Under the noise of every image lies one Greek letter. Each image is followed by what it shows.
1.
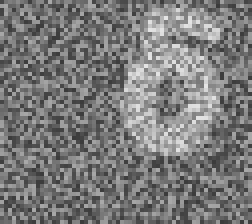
delta
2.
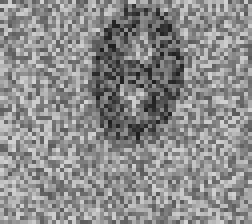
theta
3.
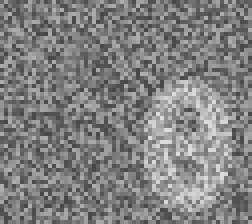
theta
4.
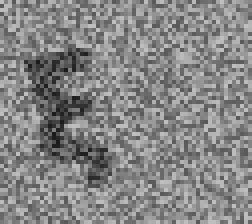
xi
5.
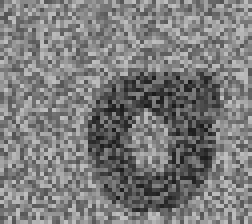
sigma
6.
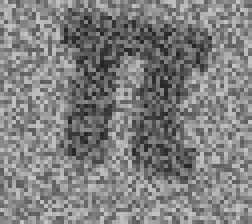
pi
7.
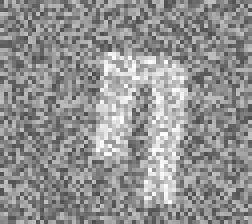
eta
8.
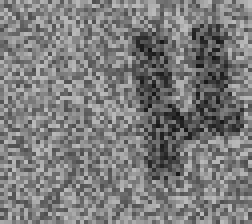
mu
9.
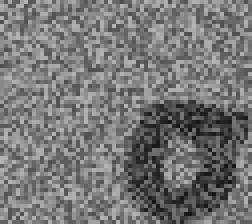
sigma
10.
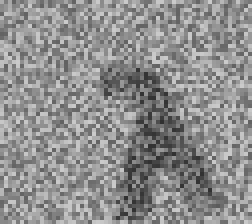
lambda
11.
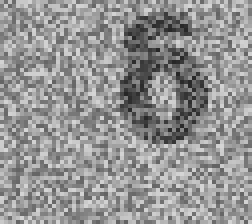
delta
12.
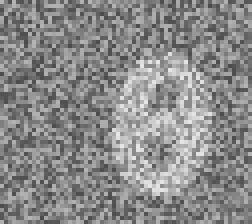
theta
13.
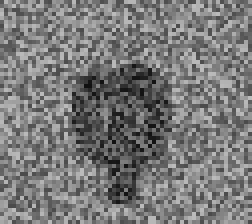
phi
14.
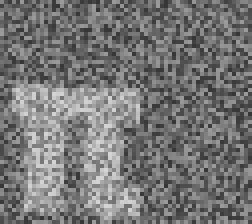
pi
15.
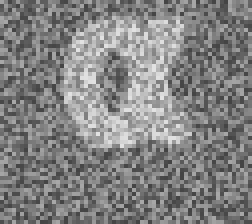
alpha
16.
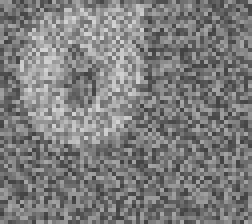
sigma
